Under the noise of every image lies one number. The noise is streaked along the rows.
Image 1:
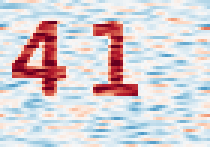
41
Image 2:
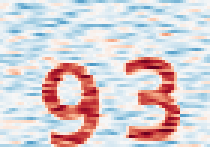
93
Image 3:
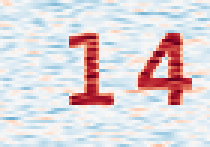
14
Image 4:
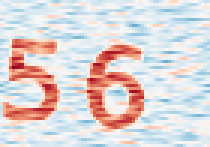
56
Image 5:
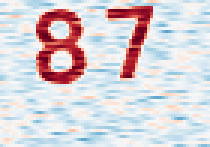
87
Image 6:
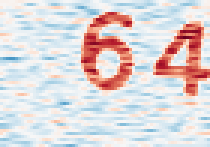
64
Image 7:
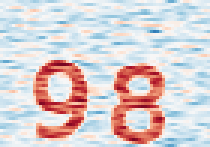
98
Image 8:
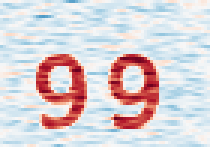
99
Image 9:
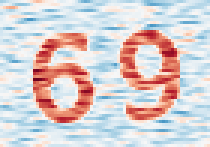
69
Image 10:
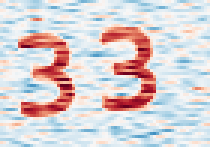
33
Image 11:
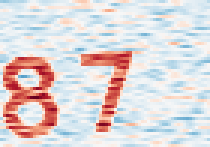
87
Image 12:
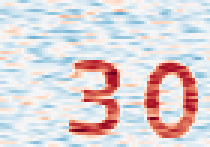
30
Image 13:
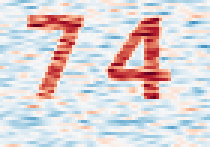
74
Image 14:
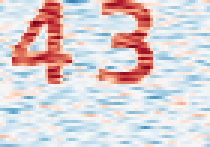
43
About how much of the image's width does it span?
two thirds
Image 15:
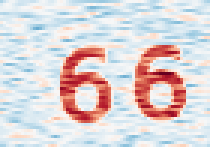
66
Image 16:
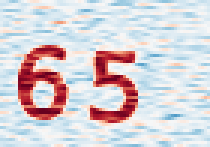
65
